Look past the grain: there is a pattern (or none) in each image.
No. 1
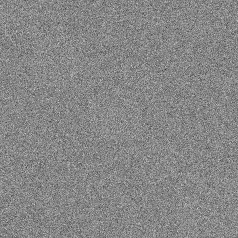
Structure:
blocks along the diagonal
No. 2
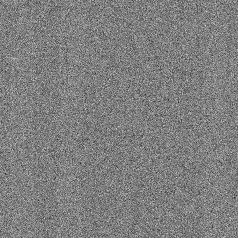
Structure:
bands of columns
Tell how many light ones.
3
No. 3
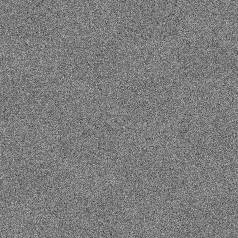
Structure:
a checkerboard
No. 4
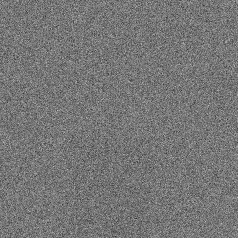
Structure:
one block
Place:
bottom middle
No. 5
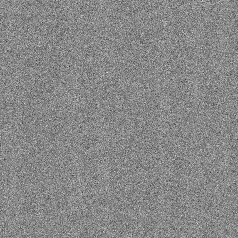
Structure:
bands of columns
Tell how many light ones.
6
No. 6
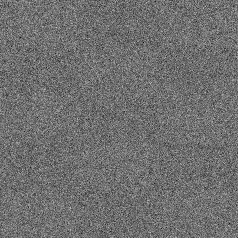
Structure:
a checkerboard
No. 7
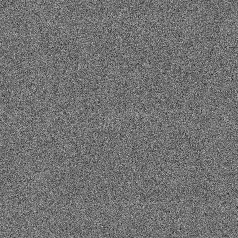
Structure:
bands of rows crossing bands of columns
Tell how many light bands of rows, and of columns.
3 and 1
